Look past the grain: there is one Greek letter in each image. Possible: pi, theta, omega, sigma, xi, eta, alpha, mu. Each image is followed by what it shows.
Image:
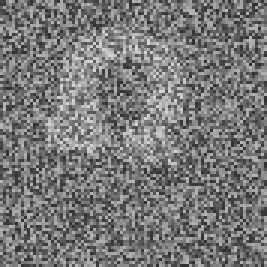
light omega
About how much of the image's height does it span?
half
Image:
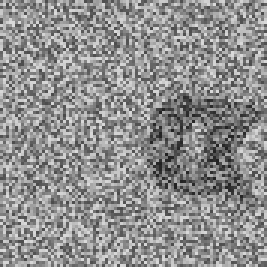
dark alpha, middle right
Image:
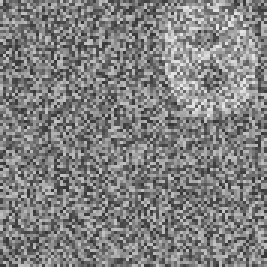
light theta, top right
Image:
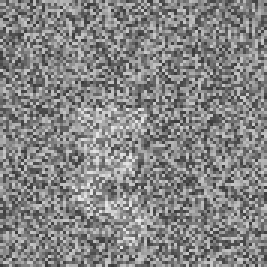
light xi
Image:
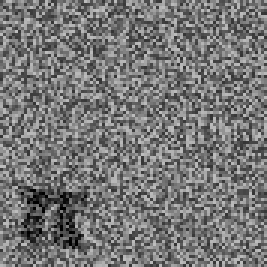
dark pi, bottom left
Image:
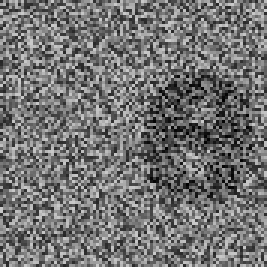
dark theta
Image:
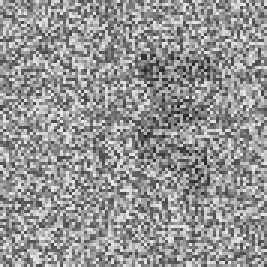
dark xi
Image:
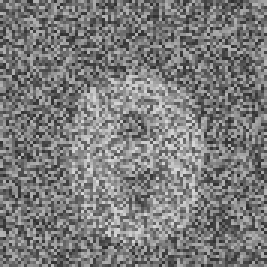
light theta
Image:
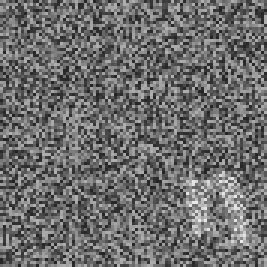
light eta, bottom right
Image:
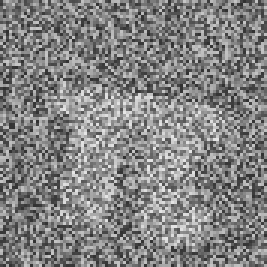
light pi
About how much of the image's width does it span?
two thirds
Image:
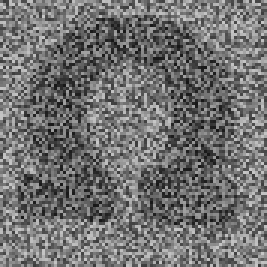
dark omega
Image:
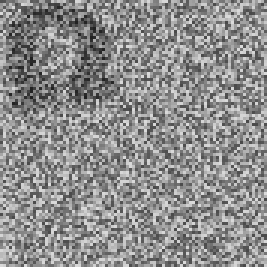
dark omega, top left
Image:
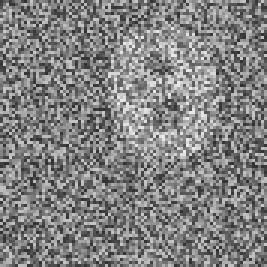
light theta
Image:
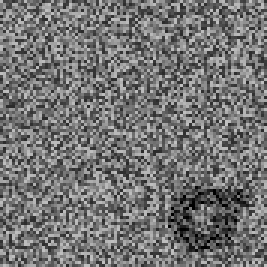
dark sigma, bottom right
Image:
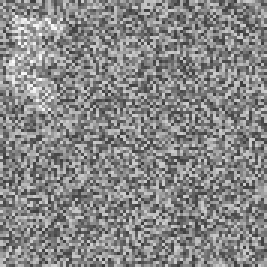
light xi, top left
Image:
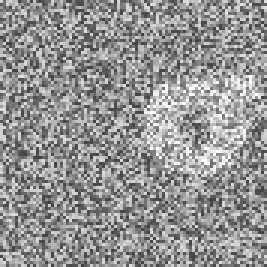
light sigma, middle right
